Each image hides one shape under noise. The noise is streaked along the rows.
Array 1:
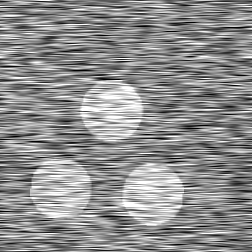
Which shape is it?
three dots
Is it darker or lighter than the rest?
lighter
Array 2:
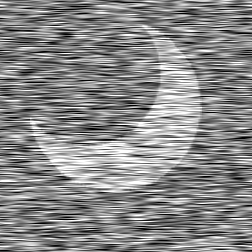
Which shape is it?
crescent
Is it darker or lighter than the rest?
lighter
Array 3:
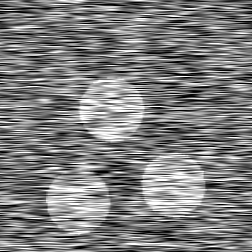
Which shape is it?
three dots
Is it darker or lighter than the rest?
lighter
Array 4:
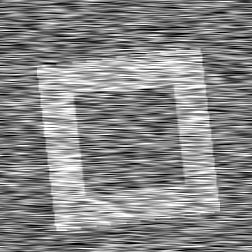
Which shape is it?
square frame
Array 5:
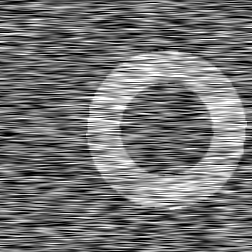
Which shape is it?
ring
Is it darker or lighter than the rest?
lighter
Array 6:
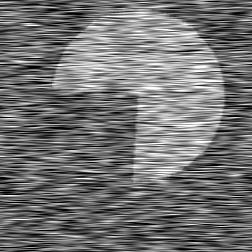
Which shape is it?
disc with a wedge cut out
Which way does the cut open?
down and left
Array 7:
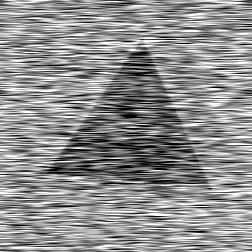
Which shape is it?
triangle
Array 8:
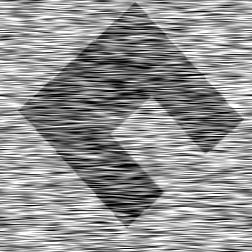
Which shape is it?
square with a notch
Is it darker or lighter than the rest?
darker
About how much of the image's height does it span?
nearly all
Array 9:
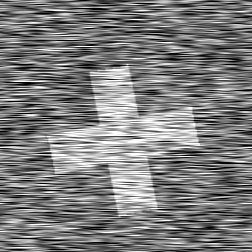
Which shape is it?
cross
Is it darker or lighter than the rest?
lighter
